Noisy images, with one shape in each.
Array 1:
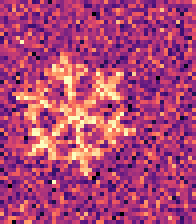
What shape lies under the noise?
snowflake
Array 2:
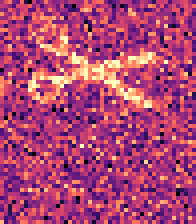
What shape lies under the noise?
pair of scissors
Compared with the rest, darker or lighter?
lighter
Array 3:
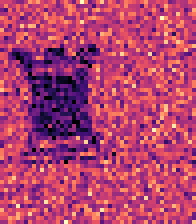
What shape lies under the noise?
chess rook
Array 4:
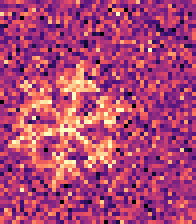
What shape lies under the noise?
snowflake
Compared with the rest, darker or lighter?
lighter
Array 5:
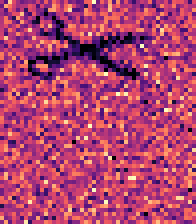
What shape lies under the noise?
pair of scissors
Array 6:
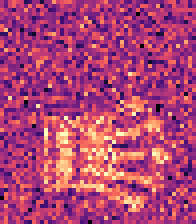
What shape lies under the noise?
chess queen
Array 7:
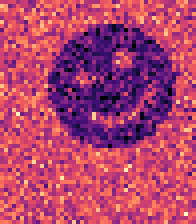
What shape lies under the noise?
smiling face
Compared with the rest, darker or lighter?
darker
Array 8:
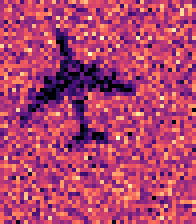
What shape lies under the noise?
airplane
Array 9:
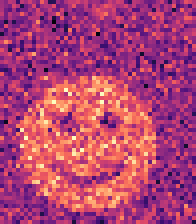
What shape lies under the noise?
smiling face
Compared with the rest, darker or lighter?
lighter
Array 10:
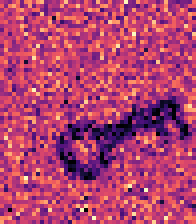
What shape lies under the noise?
key
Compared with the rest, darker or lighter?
darker
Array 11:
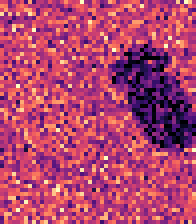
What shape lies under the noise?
footprint
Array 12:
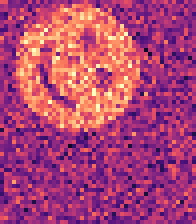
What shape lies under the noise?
smiling face
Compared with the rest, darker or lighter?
lighter
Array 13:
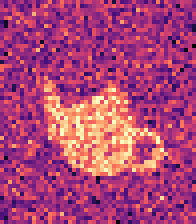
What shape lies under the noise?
teapot
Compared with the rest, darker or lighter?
lighter
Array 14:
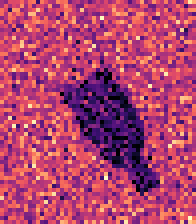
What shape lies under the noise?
bottle
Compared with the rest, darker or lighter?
darker
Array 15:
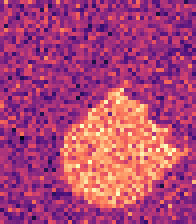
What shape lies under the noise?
ghost
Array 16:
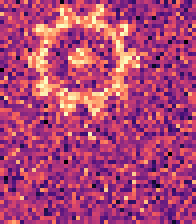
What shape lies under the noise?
gear
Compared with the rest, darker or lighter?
lighter
